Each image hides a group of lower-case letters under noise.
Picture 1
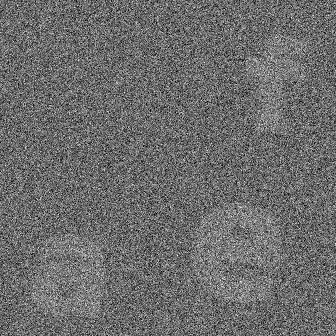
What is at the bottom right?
e
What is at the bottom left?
a
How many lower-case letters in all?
3
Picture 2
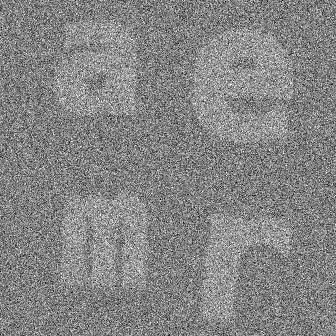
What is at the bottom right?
r
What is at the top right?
e
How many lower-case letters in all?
4
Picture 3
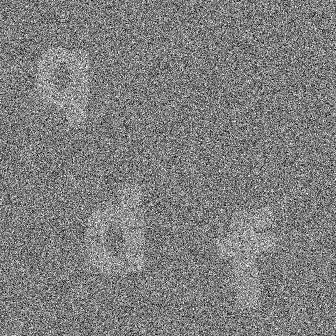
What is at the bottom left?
d
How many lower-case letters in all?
3
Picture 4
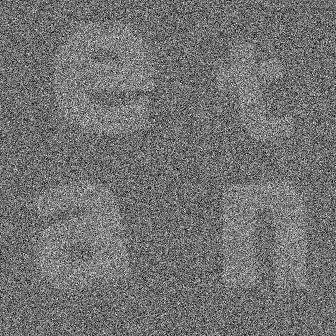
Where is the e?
top left
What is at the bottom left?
a
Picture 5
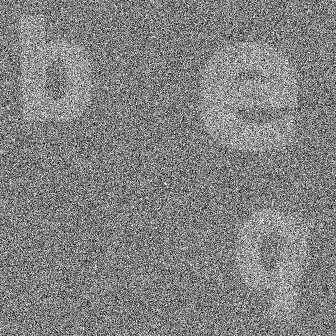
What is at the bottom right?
q
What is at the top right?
e
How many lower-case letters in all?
3
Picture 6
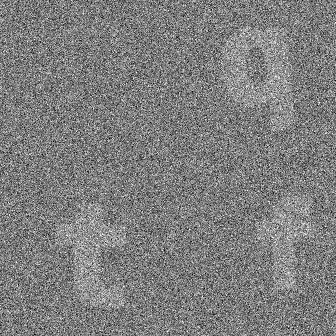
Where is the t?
bottom left
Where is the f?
bottom right
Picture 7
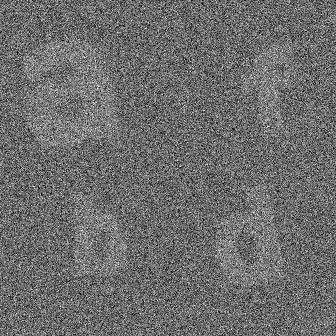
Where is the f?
top right
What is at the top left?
a
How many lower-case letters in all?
4
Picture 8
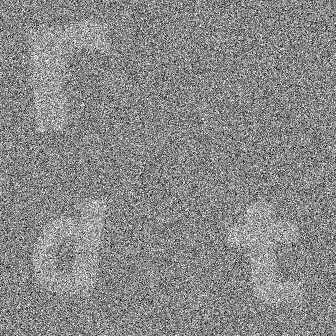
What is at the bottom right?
t
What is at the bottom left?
d
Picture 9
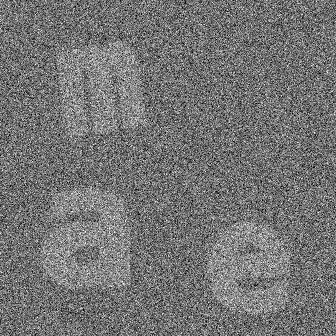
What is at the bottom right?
e
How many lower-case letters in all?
3
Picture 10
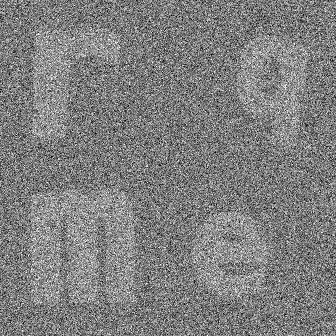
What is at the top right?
q
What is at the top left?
r
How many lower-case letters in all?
4
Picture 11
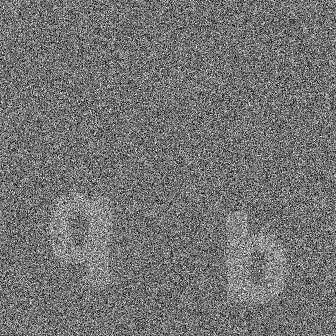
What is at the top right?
nothing
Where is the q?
bottom left
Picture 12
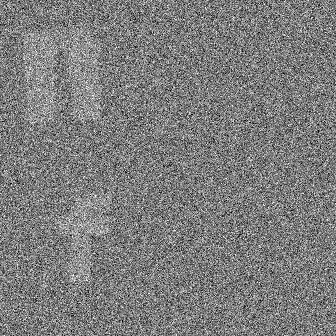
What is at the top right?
nothing
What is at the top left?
n
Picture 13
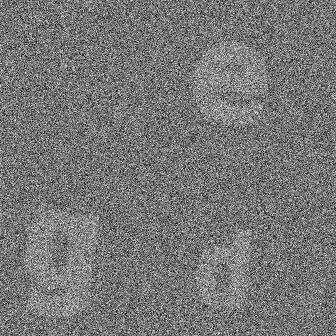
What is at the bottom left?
g
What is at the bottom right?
d
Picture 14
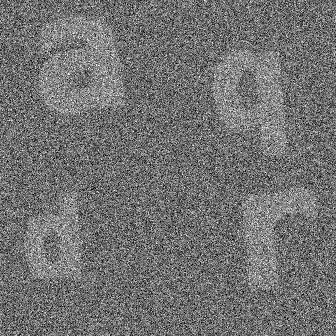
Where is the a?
top left
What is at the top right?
q
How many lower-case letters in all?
4
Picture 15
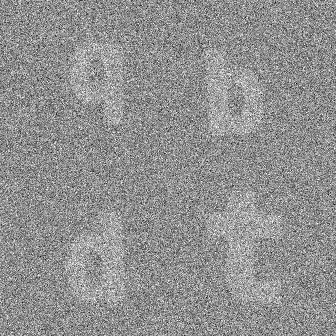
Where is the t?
bottom right
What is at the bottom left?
d
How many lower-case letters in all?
4
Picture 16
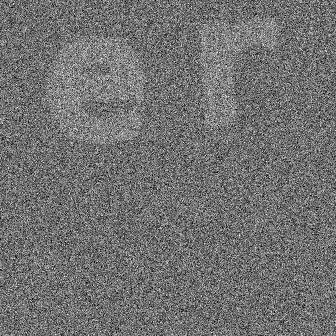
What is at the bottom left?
nothing
